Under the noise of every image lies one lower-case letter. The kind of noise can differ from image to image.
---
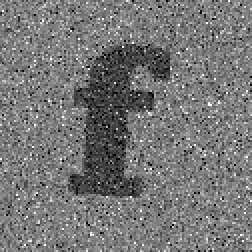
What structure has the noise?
heavy tails
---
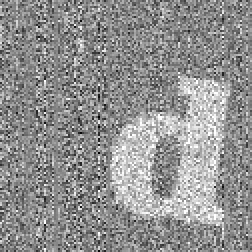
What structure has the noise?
columns of uneven size
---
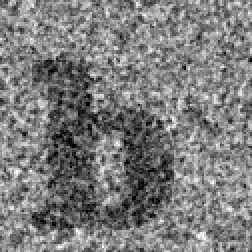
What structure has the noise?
blotchy
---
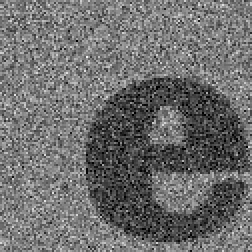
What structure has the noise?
independent entries
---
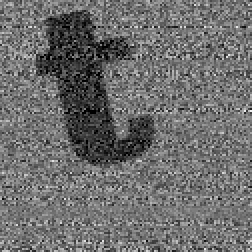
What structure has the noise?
rows of uneven size
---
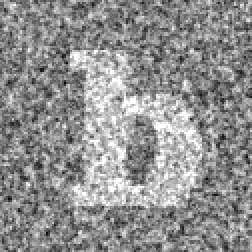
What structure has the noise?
blotchy
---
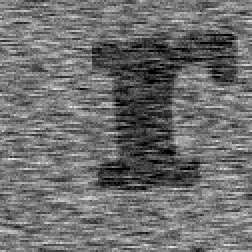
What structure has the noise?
streaked along the rows
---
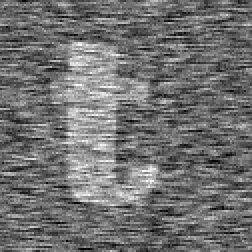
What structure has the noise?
streaked along the rows
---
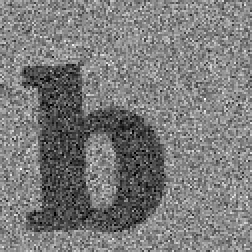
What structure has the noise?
independent entries
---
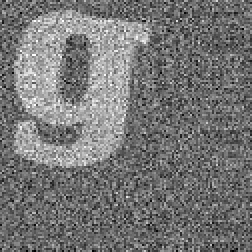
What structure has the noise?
low rank plus noise
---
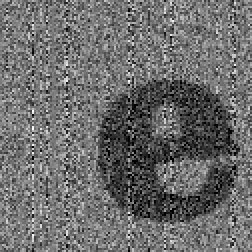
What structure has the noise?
columns of uneven size
